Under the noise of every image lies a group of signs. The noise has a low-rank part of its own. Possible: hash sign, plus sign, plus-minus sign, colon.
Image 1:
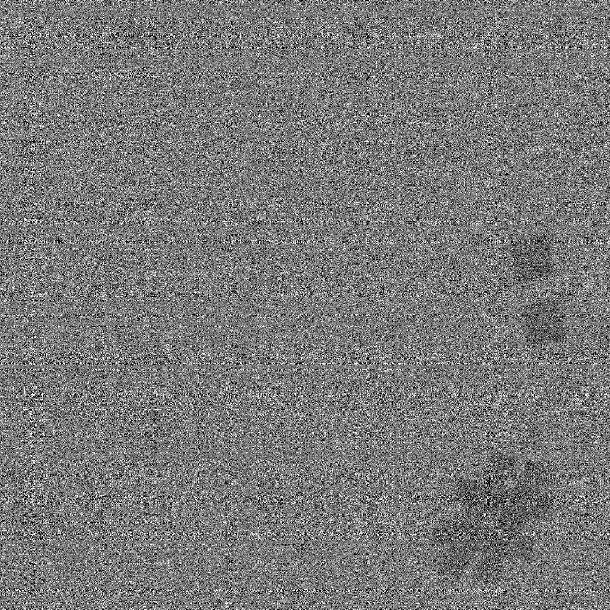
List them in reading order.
middle right: colon; bottom right: hash sign
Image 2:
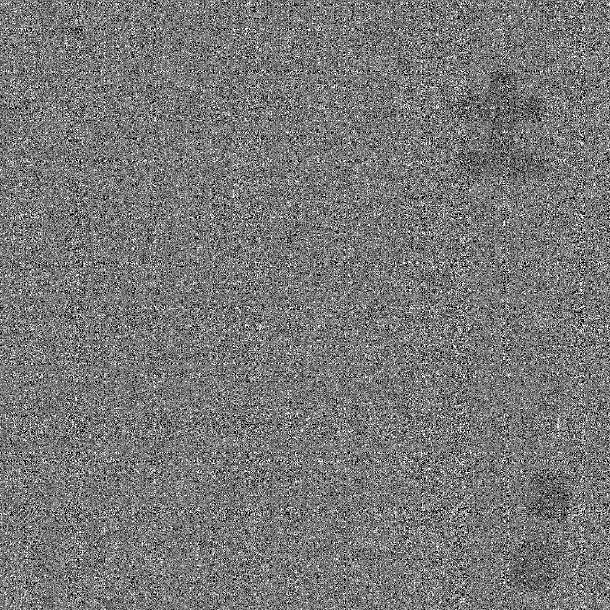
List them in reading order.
top right: plus-minus sign; bottom right: colon
